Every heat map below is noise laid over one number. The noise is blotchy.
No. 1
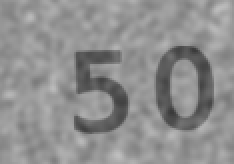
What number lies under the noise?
50
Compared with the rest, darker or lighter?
darker
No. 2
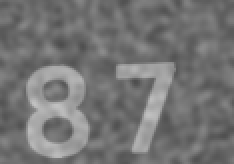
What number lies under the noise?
87
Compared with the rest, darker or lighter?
lighter
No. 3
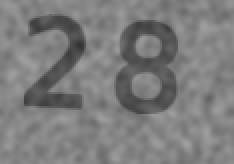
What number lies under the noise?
28
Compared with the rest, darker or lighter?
darker
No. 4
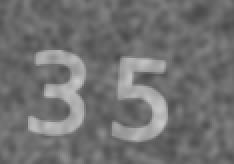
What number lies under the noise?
35
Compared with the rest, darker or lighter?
lighter
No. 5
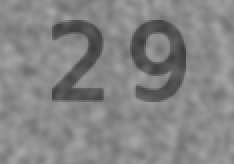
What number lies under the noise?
29
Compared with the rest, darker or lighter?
darker
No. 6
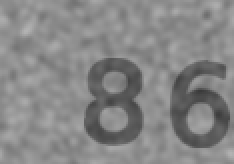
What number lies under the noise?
86
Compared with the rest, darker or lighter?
darker
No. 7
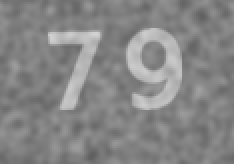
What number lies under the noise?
79
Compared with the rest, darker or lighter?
lighter
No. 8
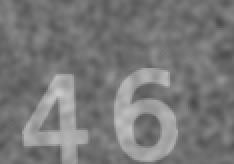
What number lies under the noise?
46
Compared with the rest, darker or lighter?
lighter
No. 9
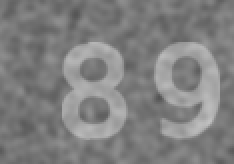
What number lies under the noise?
89
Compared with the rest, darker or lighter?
lighter
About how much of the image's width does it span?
two thirds
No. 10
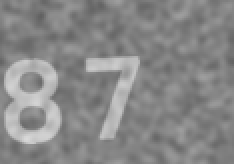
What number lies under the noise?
87
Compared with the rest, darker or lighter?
lighter
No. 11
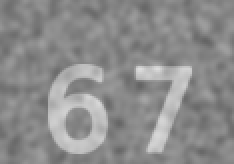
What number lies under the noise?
67
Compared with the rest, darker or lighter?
lighter
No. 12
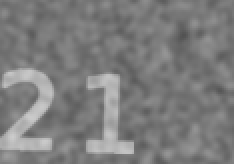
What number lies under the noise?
21
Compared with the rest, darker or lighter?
lighter
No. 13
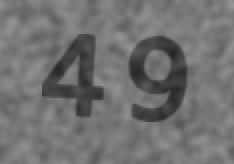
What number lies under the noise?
49
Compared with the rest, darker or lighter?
darker
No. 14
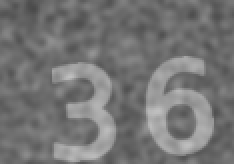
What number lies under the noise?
36
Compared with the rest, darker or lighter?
lighter
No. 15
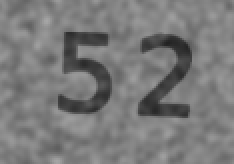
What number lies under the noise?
52
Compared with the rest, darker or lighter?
darker
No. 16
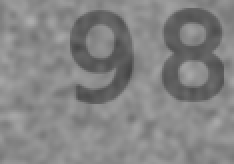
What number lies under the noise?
98
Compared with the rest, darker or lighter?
darker
